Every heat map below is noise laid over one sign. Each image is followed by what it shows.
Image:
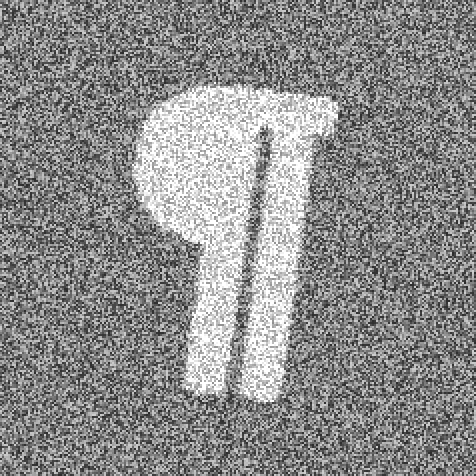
pilcrow
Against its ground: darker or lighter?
lighter
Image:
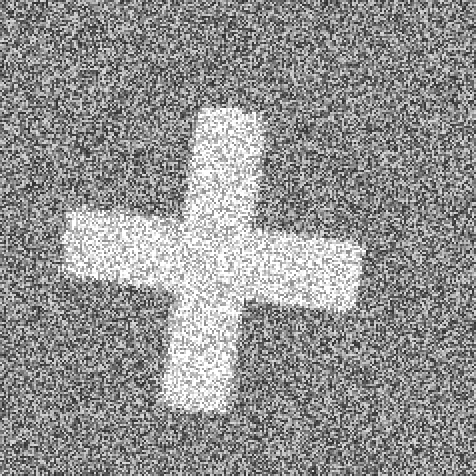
plus sign
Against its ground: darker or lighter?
lighter
